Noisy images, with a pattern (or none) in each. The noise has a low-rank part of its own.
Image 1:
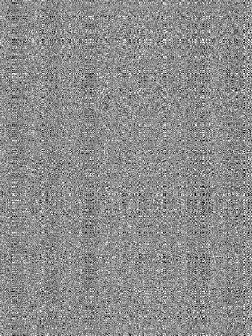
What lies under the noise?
bands of columns
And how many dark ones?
5
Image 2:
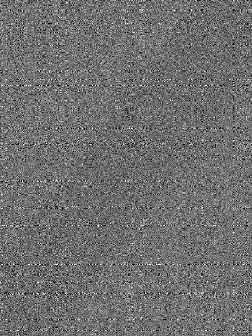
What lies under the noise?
a diagonal band
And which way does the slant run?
bottom left to top right
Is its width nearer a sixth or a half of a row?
a half
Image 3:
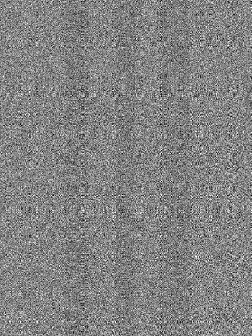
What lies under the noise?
bands of columns
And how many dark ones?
3
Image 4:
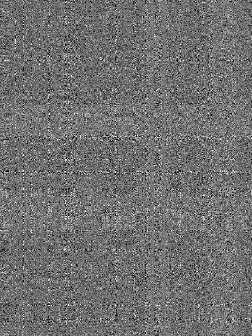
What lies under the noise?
bands of rows crossing bands of columns
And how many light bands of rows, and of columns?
2 and 2
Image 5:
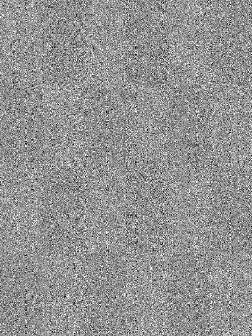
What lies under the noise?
a checkerboard
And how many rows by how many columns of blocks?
4 by 6
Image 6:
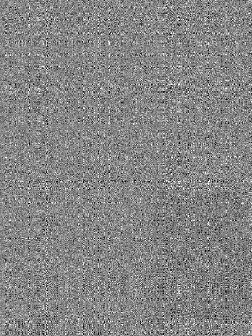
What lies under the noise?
one block
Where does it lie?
bottom right
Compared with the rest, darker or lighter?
darker
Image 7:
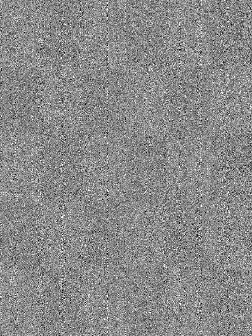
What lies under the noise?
a checkerboard
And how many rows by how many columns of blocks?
5 by 6
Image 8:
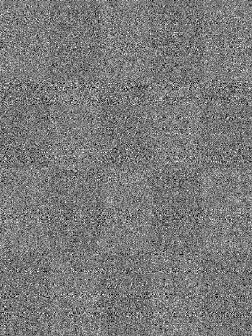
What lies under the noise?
a checkerboard
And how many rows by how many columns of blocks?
4 by 5
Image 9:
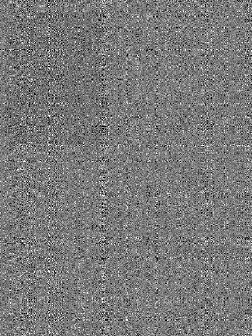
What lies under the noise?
one block
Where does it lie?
top left
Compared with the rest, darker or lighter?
darker
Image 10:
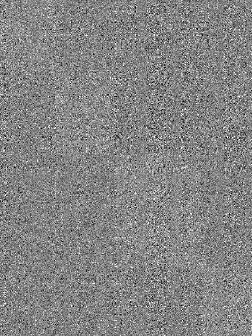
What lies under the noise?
blocks along the diagonal
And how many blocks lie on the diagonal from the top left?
4
